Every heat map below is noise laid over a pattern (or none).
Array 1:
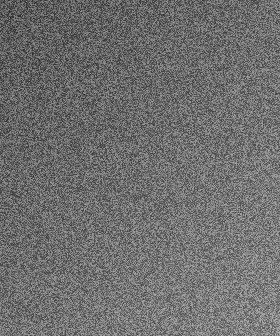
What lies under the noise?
a smooth slope
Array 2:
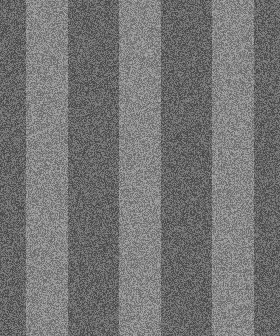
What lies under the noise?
vertical stripes
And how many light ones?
3
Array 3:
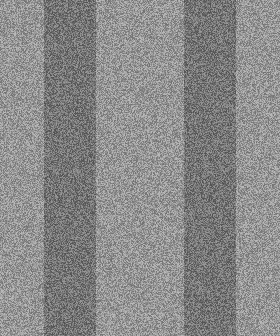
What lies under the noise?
vertical stripes
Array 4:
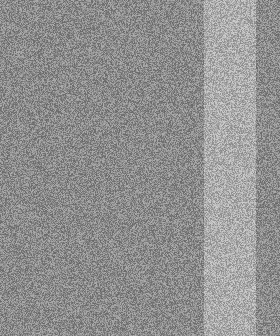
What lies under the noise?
one vertical stripe
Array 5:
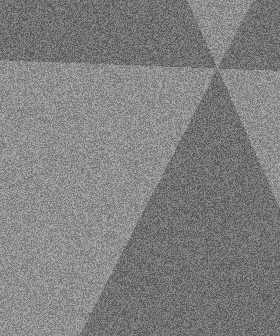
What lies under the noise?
spokes from one point
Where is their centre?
top right
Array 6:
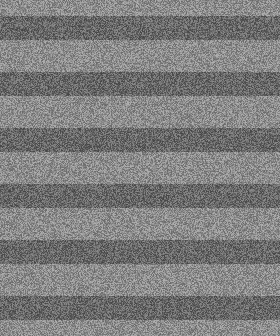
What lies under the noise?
horizontal stripes
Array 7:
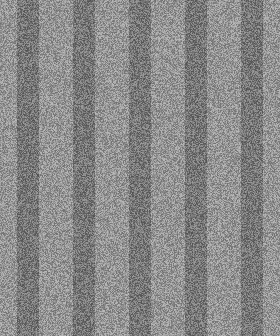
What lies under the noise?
vertical stripes
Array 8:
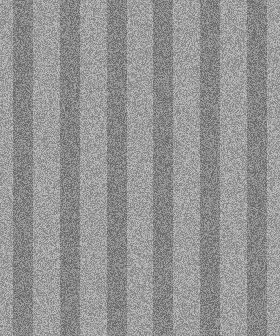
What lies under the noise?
vertical stripes
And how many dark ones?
6
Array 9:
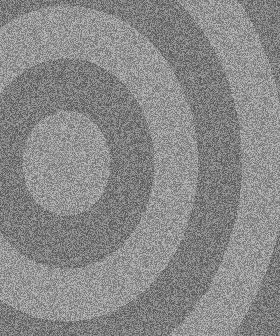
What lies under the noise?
rings round one point
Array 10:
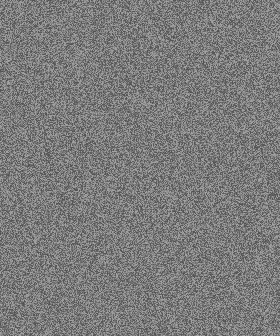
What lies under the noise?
only noise
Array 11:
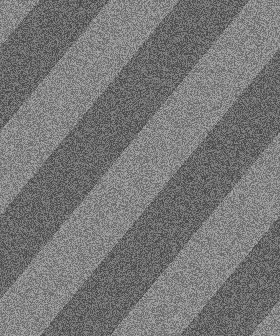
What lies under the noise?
diagonal stripes
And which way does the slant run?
bottom left to top right
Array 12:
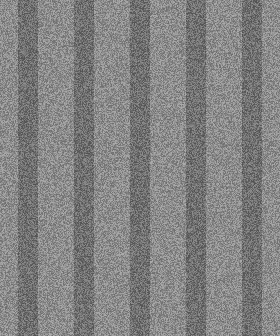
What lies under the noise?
vertical stripes
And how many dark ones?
5
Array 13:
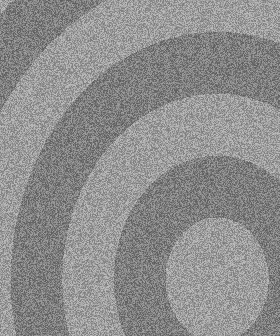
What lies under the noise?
rings round one point
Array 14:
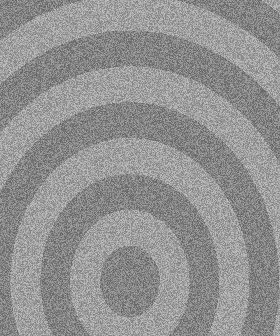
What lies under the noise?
rings round one point
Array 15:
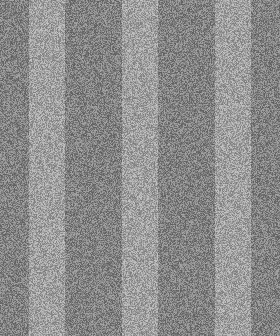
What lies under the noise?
vertical stripes
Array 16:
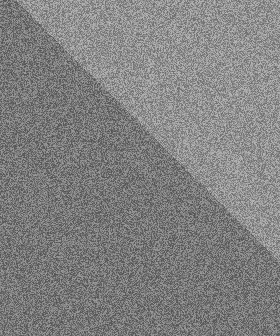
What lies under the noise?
a sharp edge
